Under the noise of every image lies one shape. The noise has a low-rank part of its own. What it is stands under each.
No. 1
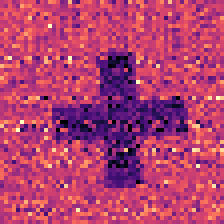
dark cross
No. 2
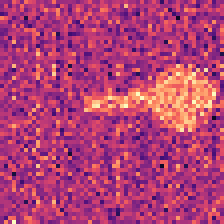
light lollipop
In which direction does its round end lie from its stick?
right
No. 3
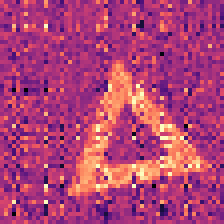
light triangle frame
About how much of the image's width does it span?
two thirds
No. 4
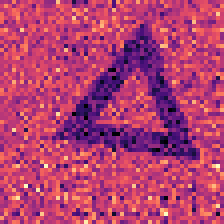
dark triangle frame
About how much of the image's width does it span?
two thirds
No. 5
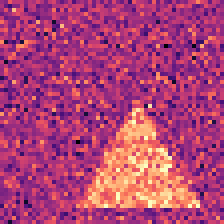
light triangle
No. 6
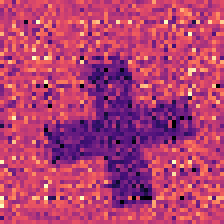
dark cross
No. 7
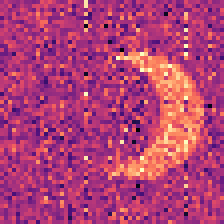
light crescent
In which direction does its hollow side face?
left
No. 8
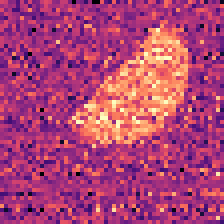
light half disc
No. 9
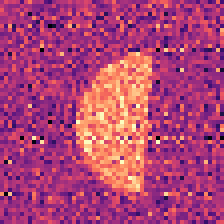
light half disc
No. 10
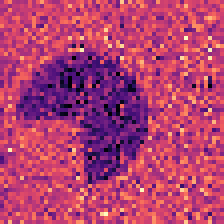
dark disc with a wedge cut out
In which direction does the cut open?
down and left
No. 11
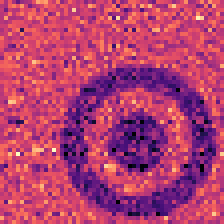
dark bullseye
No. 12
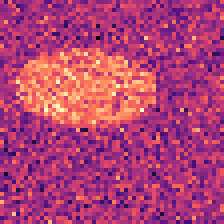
light ellipse
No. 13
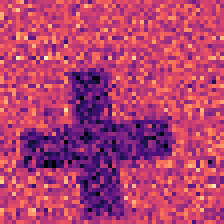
dark cross
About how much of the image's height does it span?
two thirds
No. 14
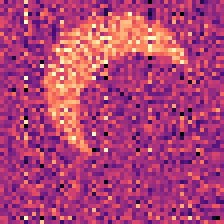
light crescent
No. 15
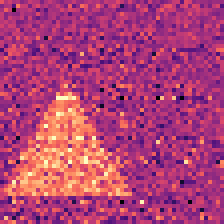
light triangle
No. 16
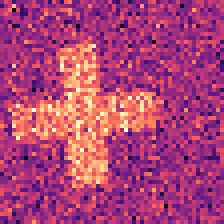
light cross
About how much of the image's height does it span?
two thirds
